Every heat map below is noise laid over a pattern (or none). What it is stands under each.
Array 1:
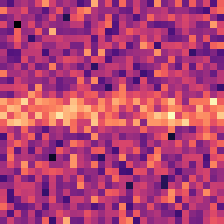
one band of rows
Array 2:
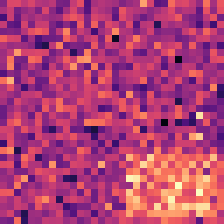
one block
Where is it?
bottom right
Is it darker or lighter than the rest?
lighter
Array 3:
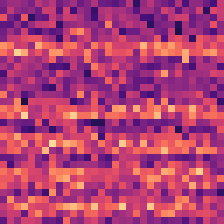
bands of rows
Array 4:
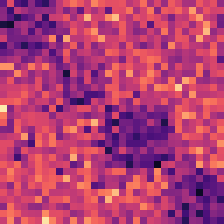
blocks along the diagonal
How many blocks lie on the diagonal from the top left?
4
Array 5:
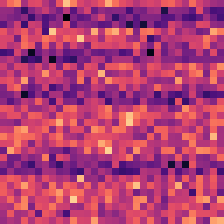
bands of rows
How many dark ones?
4
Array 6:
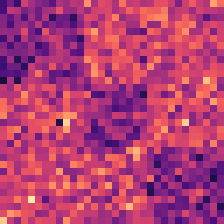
blocks along the diagonal
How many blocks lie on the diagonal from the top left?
3
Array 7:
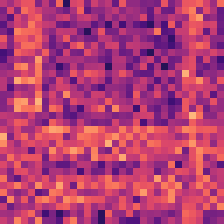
bands of rows crossing bands of columns
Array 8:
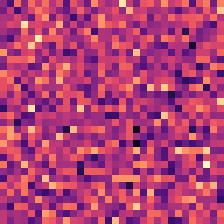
only noise
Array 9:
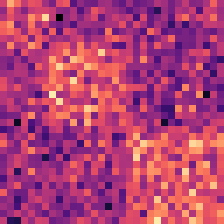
blocks along the diagonal
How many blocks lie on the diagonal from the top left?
3
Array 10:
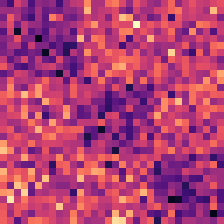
blocks along the diagonal
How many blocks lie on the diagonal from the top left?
3
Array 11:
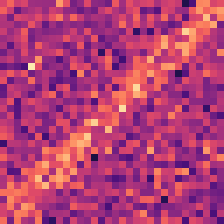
a diagonal band
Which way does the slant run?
bottom left to top right
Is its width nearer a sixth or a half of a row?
a sixth
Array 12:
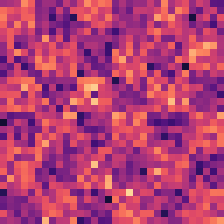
a checkerboard
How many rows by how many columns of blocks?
6 by 6
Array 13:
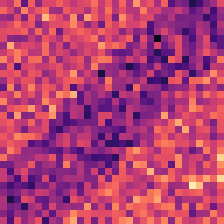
a diagonal band
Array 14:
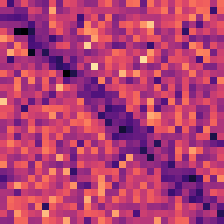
a diagonal band
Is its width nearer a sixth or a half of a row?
a sixth
